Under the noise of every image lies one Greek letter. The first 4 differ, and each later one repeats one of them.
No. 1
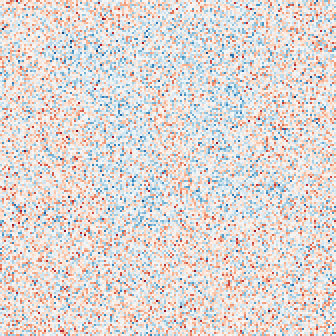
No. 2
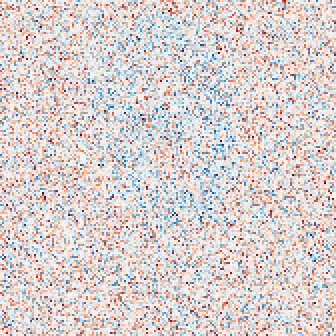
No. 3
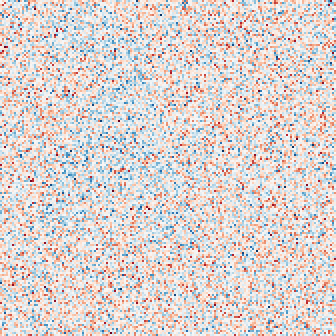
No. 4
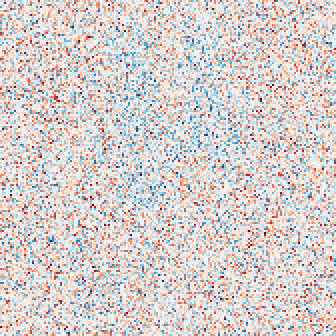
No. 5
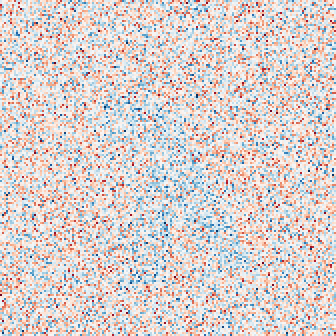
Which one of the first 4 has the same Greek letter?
3
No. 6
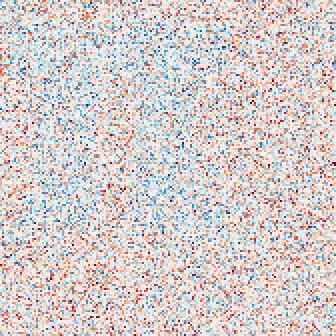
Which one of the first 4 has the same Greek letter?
1
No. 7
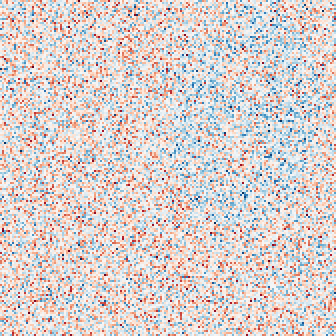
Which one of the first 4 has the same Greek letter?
2
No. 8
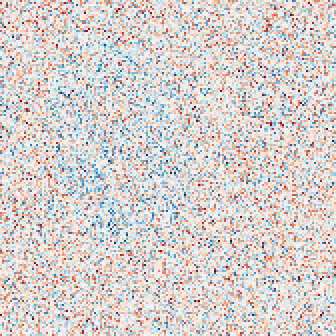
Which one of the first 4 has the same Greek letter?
2
